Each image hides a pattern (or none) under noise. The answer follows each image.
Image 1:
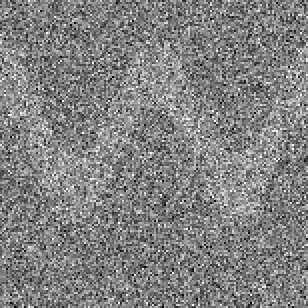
a wavy band
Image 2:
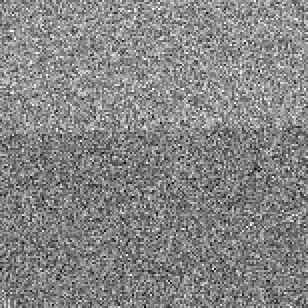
a sharp edge
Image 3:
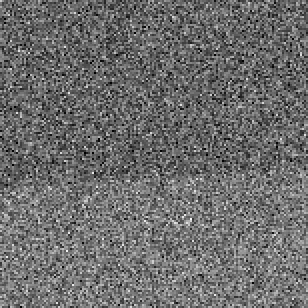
a sharp edge
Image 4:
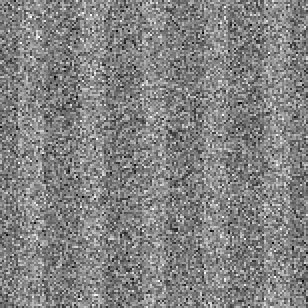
vertical stripes
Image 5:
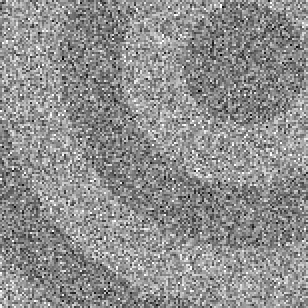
rings round one point
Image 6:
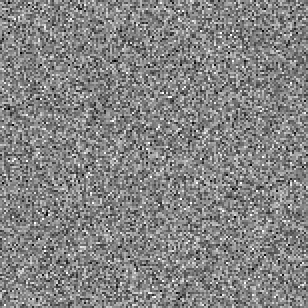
only noise
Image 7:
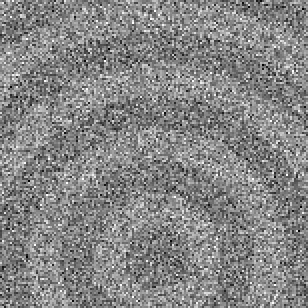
rings round one point
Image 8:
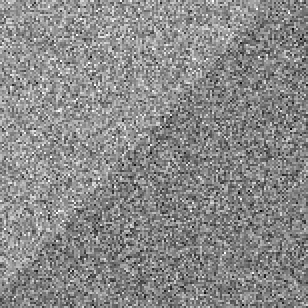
a sharp edge
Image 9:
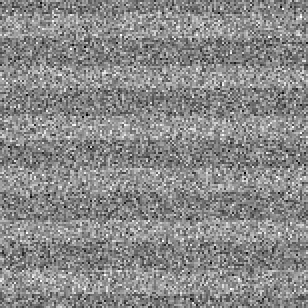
horizontal stripes
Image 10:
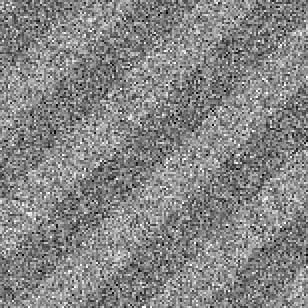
diagonal stripes
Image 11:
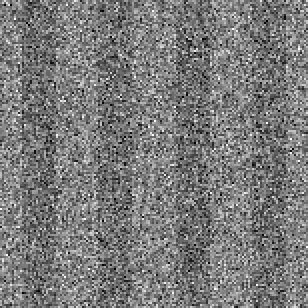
vertical stripes
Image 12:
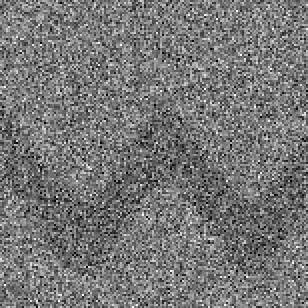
a wavy band
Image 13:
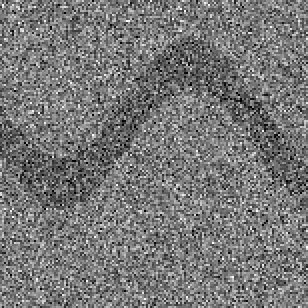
a wavy band
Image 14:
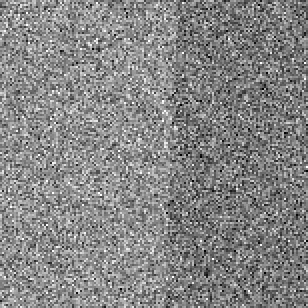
a sharp edge
